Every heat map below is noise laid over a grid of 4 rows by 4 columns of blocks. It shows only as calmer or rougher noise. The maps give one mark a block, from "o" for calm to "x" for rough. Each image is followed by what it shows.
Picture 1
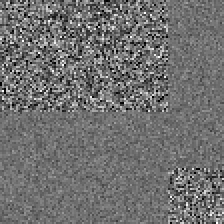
x x x o
x x x o
o o o o
o o o x
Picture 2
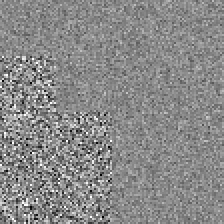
o o o o
x o o o
x x o o
x x o o
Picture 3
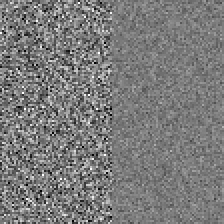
x x o o
x x o o
x x o o
x x o o
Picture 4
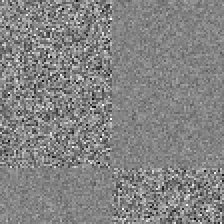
x x o o
x x o o
x x o o
o o x x
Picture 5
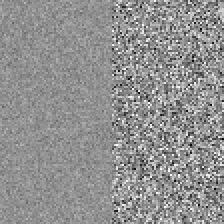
o o x x
o o x x
o o x x
o o x x
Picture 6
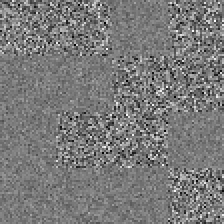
x x o x
o o x x
o x x o
o o o x
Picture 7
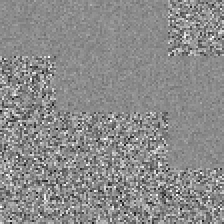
o o o x
x o o o
x x x o
x x x x
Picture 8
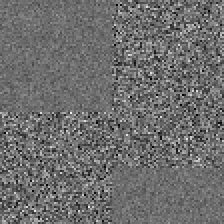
o o x x
o o x x
x x x x
x x o o
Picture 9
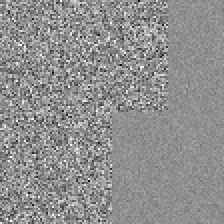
x x x o
x x x o
x x o o
x x o o
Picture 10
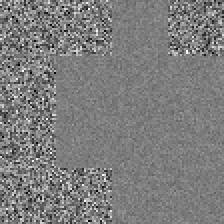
x x o x
x o o o
x o o o
x x o o
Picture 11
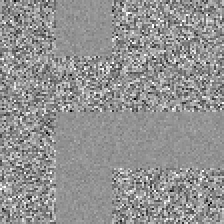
x o x x
x x x x
x o o o
x o x x
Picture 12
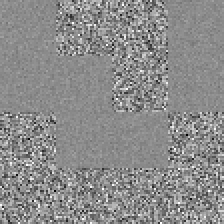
o x x o
o o x o
x o o x
x x x x
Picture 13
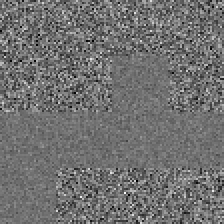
x x x x
x x o x
o o o o
o x x x
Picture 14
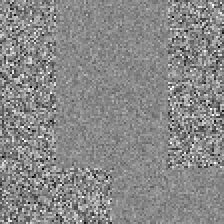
x o o x
x o o x
x o o x
x x o o
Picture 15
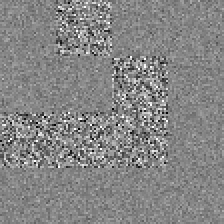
o x o o
o o x o
x x x o
o o o o
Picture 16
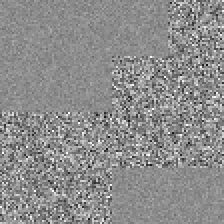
o o o x
o o x x
x x x x
x x o o
